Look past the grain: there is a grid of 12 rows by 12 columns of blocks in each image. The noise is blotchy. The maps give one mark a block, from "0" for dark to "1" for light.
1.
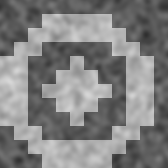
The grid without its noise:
000000000000
000111110000
001111111000
011000001100
110001000110
110011100110
110111110110
110011100110
110001000110
011000001100
001111111000
000111110000
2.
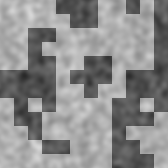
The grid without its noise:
111100011010
111110011110
110011111110
110111111110
110011001110
000010001000
000011011000
101011110010
100111110001
110111110111
111001110011
111111110001
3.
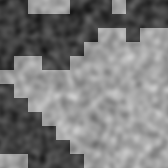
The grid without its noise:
001110001000
000000000000
000000011011
000000111111
011001111111
111111111111
011111111111
001111111111
000111111111
000011111111
000001111111
110000111111
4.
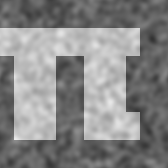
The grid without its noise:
000000000000
000000000000
111111111100
111111111100
011100111000
011100111000
011100111000
011100111000
011100111100
011100111100
000000000000
000000000000
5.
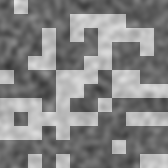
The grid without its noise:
010000000000
000001111000
000101011110
000100010010
001100110000
100011101100
000011001111
111010010000
101111100111
111010000000
000000001000
001010000011
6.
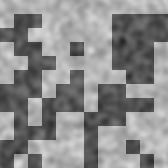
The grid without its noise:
111111111111
100111110000
001111110000
100110110001
110011110001
100110111001
000100100111
001000100001
101011000111
100011011111
001111011011
010111011101
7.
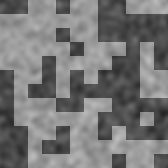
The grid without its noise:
001101100111
111111100000
111101100000
111110111010
111011110010
011010100011
010010000011
011100110000
011111100010
001101101000
001001111111
001111110110
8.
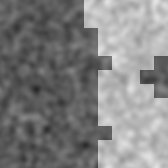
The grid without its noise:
000000111111
000000111111
000000011111
000000011111
000000001110
000000011100
000000011110
000000011111
000000011111
000000001111
000000011111
000000011111
